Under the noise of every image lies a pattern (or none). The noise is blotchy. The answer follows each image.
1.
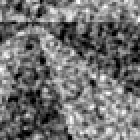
spokes from one point
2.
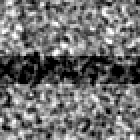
one horizontal stripe
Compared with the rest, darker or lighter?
darker
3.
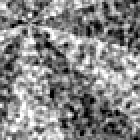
spokes from one point
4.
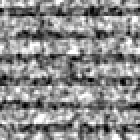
horizontal stripes
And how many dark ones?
6
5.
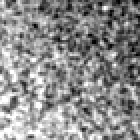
a smooth slope
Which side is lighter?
bottom left
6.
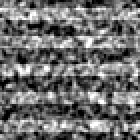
horizontal stripes
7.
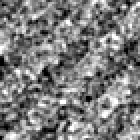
diagonal stripes
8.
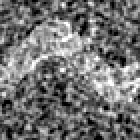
a wavy band
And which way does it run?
left to right
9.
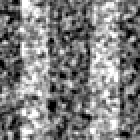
vertical stripes
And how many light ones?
2
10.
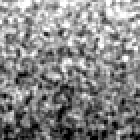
a smooth slope
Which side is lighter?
top
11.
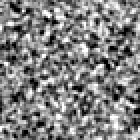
only noise
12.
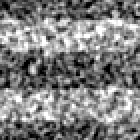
horizontal stripes
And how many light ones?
2
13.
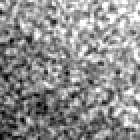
a smooth slope
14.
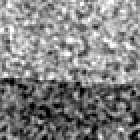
a sharp edge
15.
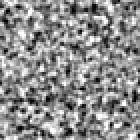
only noise
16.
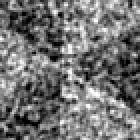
spokes from one point
